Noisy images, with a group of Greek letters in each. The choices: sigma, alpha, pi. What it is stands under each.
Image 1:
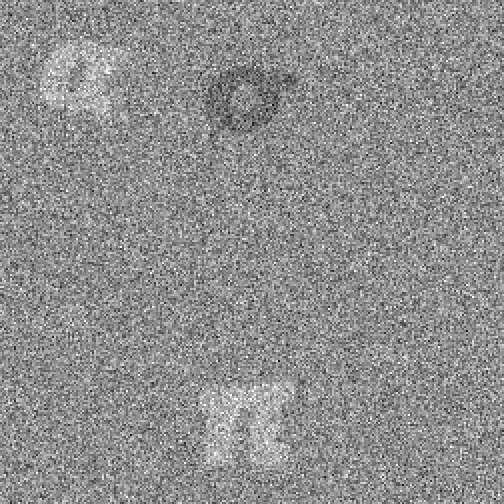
top left: light alpha; top middle: dark sigma; bottom middle: light pi
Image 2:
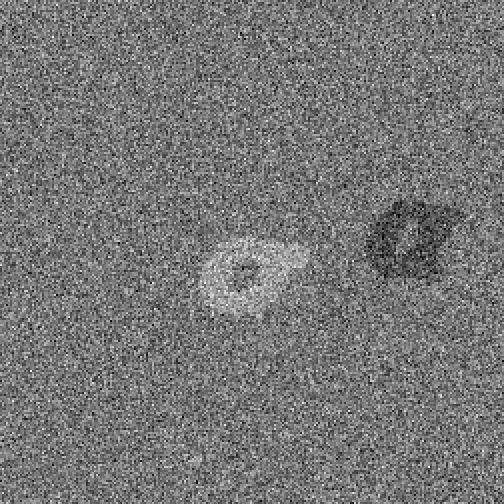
centre: light sigma; middle right: dark alpha
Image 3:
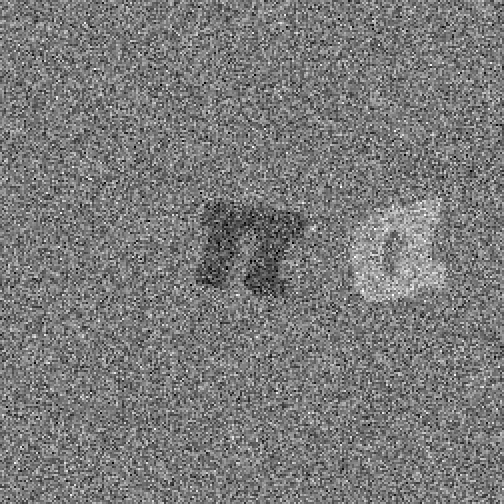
centre: dark pi; middle right: light alpha
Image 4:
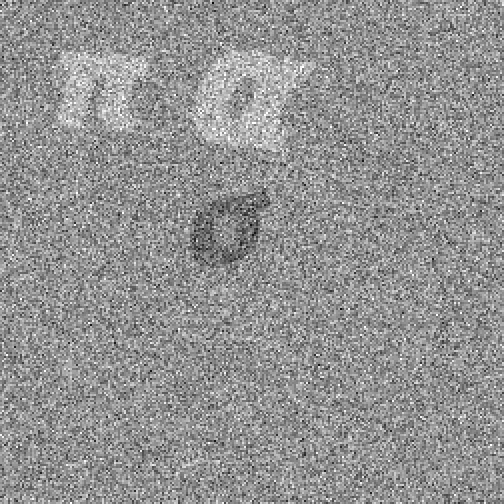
top left: light pi; top middle: light alpha; centre: dark sigma
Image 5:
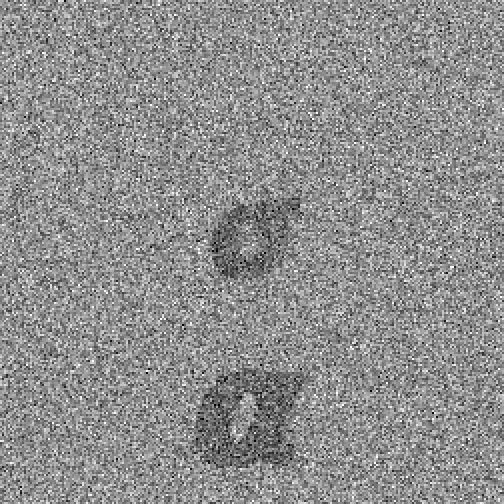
centre: dark sigma; bottom middle: dark alpha
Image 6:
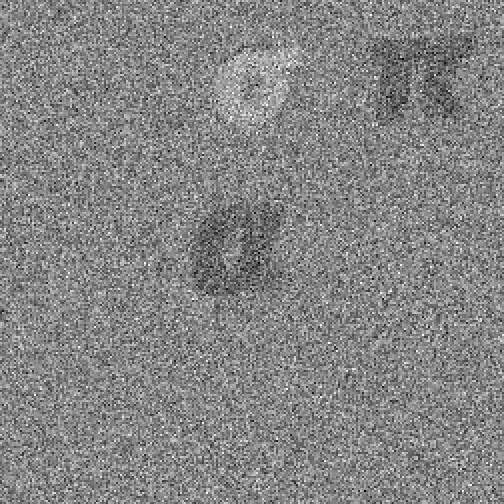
top middle: light sigma; top right: dark pi; centre: dark alpha
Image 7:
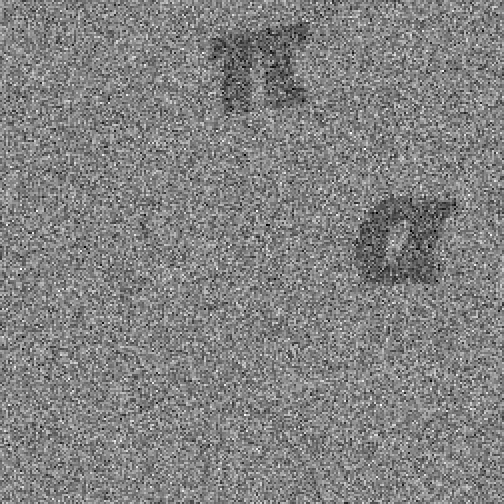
top middle: dark pi; middle right: dark alpha
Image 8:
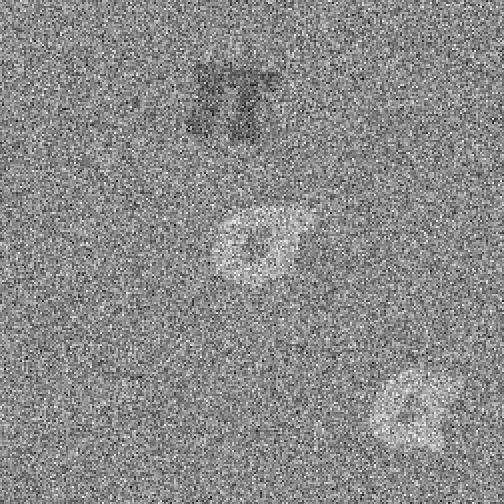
top middle: dark pi; centre: light sigma; bottom right: light alpha
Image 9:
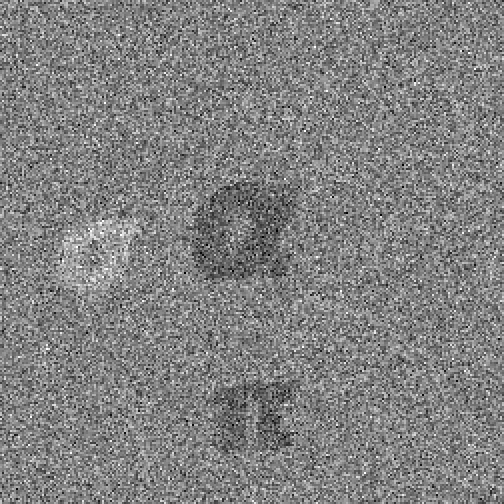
middle left: light sigma; centre: dark alpha; bottom middle: dark pi
